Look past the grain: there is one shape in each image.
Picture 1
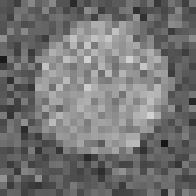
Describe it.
light disc
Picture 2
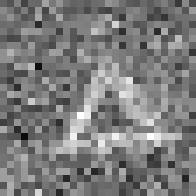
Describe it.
light triangle frame
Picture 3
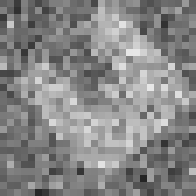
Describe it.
light square with a notch
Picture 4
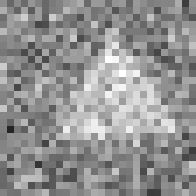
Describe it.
light triangle
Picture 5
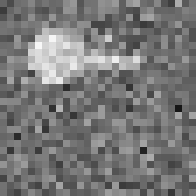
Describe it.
light lollipop
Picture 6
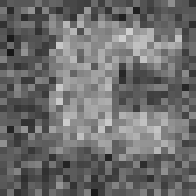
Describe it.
light square with a notch
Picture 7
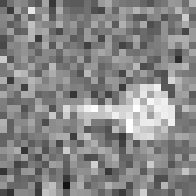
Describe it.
light lollipop
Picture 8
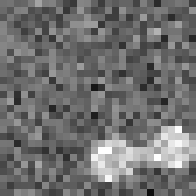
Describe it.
light dumbbell
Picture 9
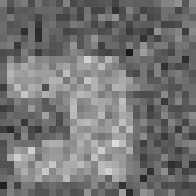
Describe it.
light square with a notch
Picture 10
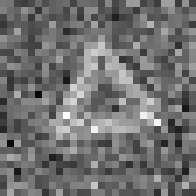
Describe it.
light triangle frame
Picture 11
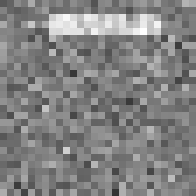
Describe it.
light bar
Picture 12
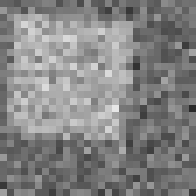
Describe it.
light square
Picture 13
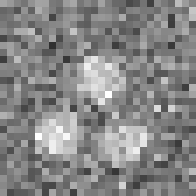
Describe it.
light three dots
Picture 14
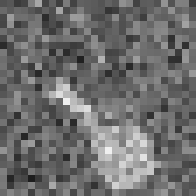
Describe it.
light lollipop
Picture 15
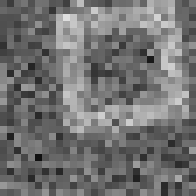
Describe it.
light square frame
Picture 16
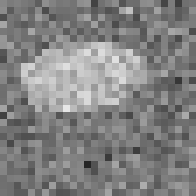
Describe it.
light ellipse
